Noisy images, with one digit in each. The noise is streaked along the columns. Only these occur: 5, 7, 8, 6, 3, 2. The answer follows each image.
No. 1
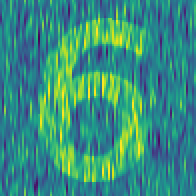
6
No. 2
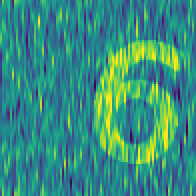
6
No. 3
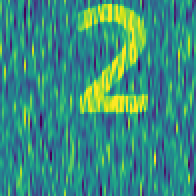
2
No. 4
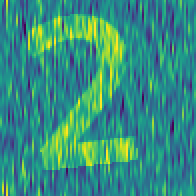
2
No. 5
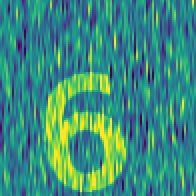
6
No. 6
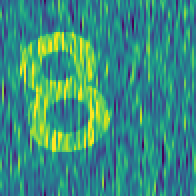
8
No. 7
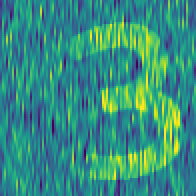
3
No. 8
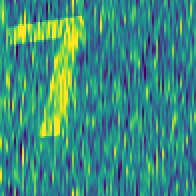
7
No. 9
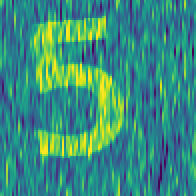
5
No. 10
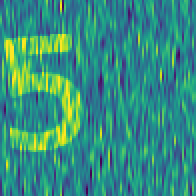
5
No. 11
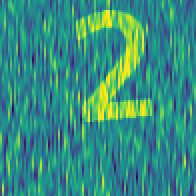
2
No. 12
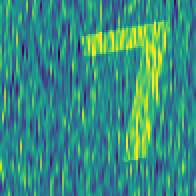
7
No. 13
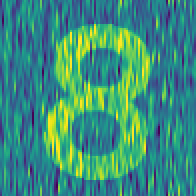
8
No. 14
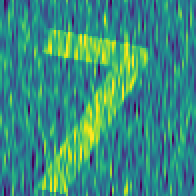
7
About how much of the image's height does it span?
nearly all
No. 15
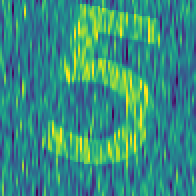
5
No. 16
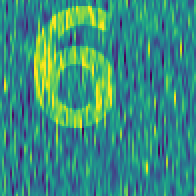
6
